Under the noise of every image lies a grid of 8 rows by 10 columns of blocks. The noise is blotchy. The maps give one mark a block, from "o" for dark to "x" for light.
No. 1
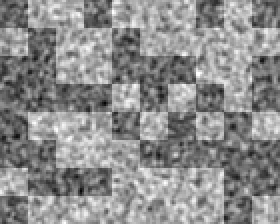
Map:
oxxoxxxoxo
xoxxoxxxxx
ooxxoooxxo
ooooxoxoxo
oxxxoxoxox
ooxxxooooo
xoooxxxxoo
oxxxxxxxox
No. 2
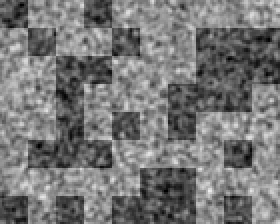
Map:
oxxoxxxxxx
xoxxoxxooo
xxooxxxooo
xxoxxxooox
xxoxoxoxxx
xoooxxxxox
xxxxxooxxx
oxoxoooxox
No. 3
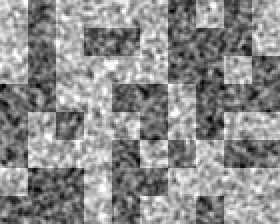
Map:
xoxxxxoxox
xoxooxooox
xoxxxxooxo
ooxxooxooo
oxoxxoxoxx
oxxxoxoxoo
xooxooxxxx
oooxoxxoxx
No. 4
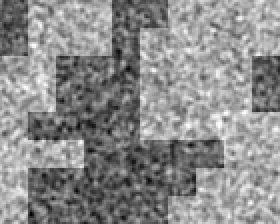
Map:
oxxxooxxxx
oxxxoxxxxx
xxoooxxxxo
xxoooxxxxo
xooooxxxxx
xxxoooooxx
xooooooxxx
xoooooxxxx
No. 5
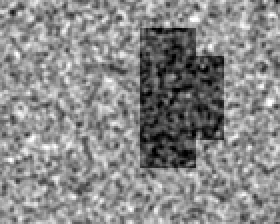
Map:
xxxxxxxxxx
xxxxxooxxx
xxxxxoooxx
xxxxxoooxx
xxxxxoooxx
xxxxxooxxx
xxxxxxxxxx
xxxxxxxxxx
